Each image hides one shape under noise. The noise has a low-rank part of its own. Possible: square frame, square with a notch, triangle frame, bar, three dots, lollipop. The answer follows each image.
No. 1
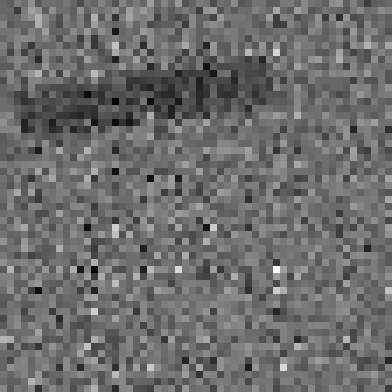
bar
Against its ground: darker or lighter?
darker
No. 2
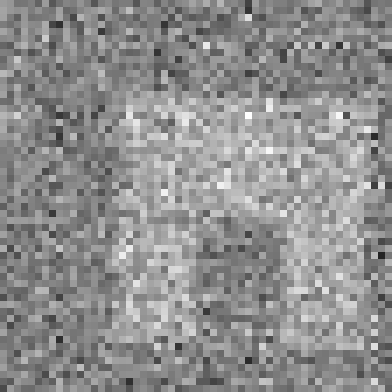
square with a notch
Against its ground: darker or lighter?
lighter
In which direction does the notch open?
down
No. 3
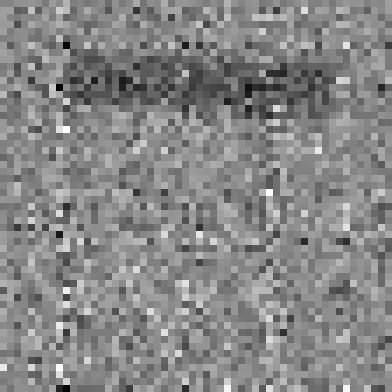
bar
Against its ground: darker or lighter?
darker
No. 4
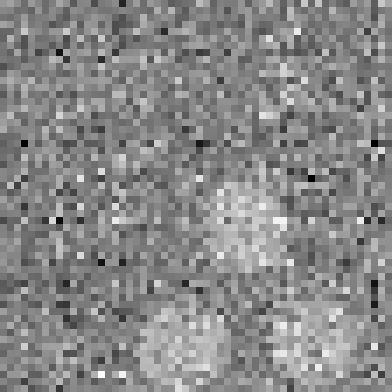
three dots
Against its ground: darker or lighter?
lighter
